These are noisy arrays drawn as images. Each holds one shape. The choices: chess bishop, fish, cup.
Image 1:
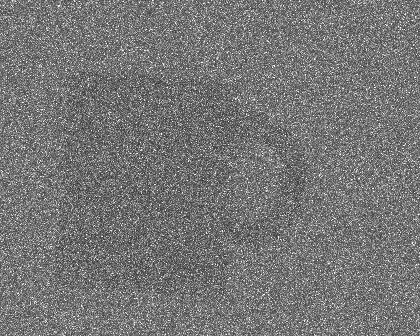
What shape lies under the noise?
cup
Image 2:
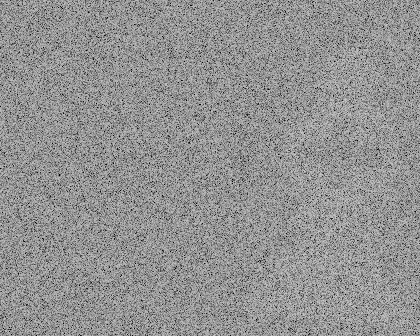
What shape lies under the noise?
chess bishop
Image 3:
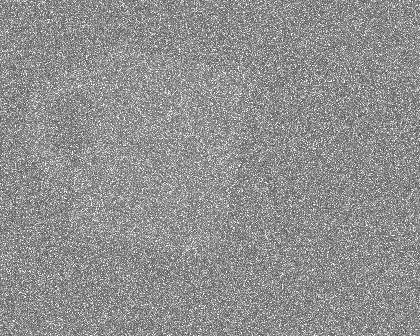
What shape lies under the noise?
cup
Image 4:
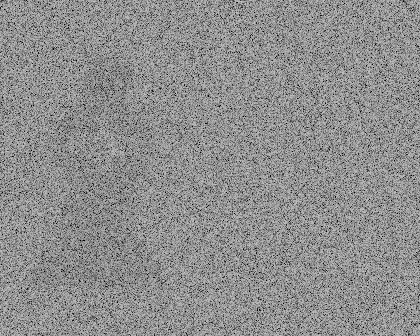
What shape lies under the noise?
chess bishop
